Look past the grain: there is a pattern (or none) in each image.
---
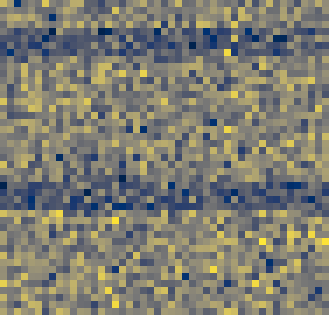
bands of rows
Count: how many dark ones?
2
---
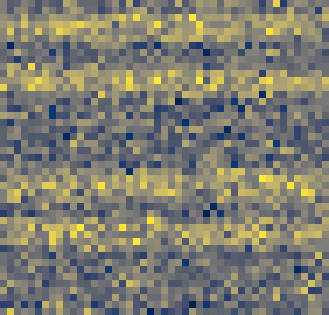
bands of rows
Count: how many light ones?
4
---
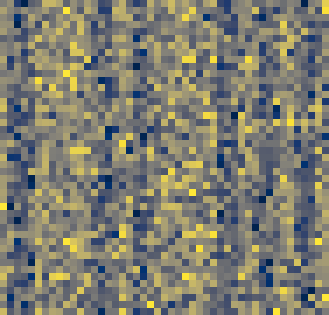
bands of columns
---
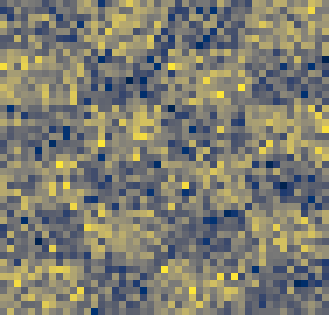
a checkerboard
